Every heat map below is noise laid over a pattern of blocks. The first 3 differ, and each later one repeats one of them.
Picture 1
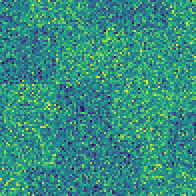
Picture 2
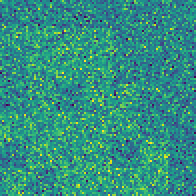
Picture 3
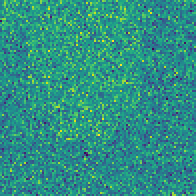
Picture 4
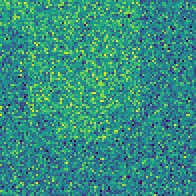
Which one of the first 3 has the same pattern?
3
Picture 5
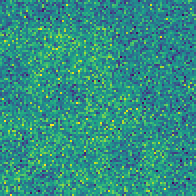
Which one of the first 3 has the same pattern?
2
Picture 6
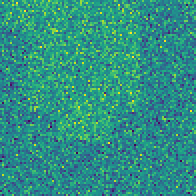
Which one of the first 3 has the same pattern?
3
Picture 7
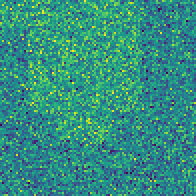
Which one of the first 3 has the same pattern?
3
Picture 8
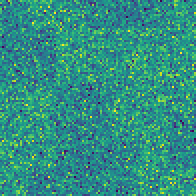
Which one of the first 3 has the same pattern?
1
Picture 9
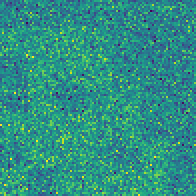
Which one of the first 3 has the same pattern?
2
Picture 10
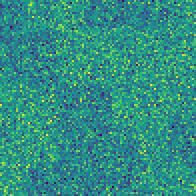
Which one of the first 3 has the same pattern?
1
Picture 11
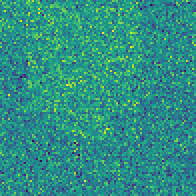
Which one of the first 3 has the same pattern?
3
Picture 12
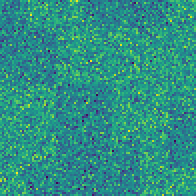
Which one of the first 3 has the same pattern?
1
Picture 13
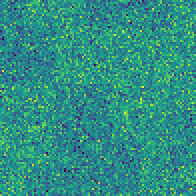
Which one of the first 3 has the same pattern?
1
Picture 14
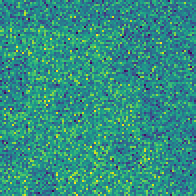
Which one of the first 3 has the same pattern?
2
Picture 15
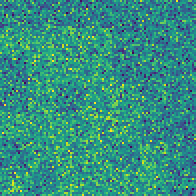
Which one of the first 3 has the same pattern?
2
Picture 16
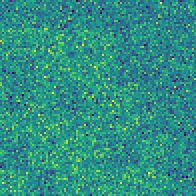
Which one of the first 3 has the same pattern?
2
